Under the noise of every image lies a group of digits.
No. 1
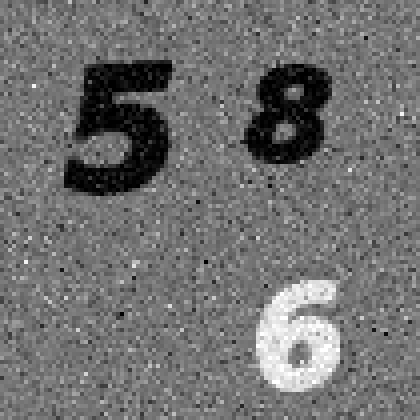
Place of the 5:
top left
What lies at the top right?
8
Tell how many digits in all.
3
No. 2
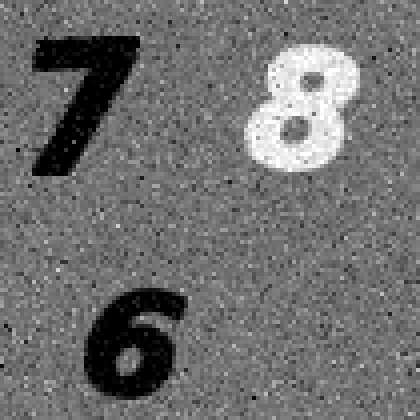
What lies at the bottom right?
nothing
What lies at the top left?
7
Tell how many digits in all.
3
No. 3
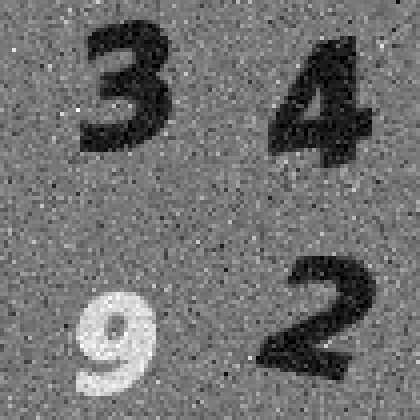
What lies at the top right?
4
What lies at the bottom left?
9
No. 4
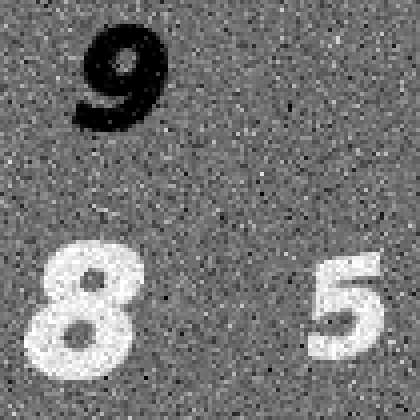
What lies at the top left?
9
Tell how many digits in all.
3
